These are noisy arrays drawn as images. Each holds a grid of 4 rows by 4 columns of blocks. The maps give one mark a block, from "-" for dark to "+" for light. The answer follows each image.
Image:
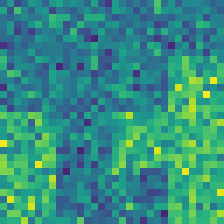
- - - -
- - - +
+ - + +
+ - - +
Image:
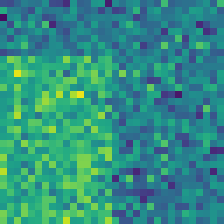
- - - -
+ + - -
+ + - -
+ + - -
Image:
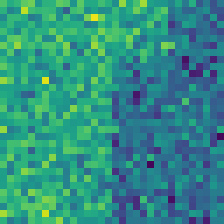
+ + + -
+ + - -
+ + - -
+ + - -
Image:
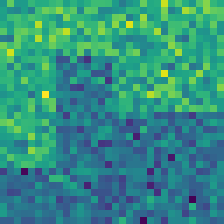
+ + + +
+ - + +
+ - - -
- - - -
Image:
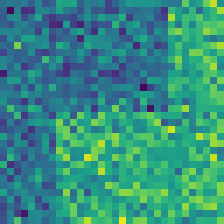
- - - +
- - - +
- + + +
- + + +
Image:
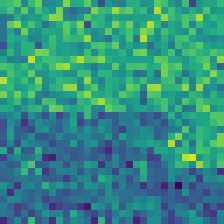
+ + + +
+ + + +
- - - +
- - - -
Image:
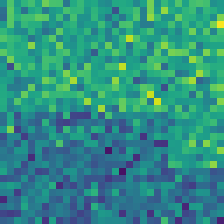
+ + + +
+ + + +
- - - +
- - - -
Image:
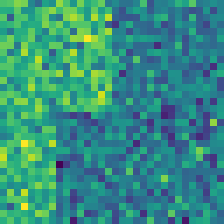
+ + - -
+ + - -
+ - - -
+ - - -
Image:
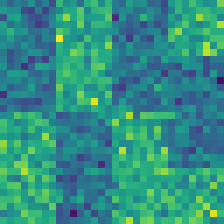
- + - +
- + - -
+ - + -
+ - + +
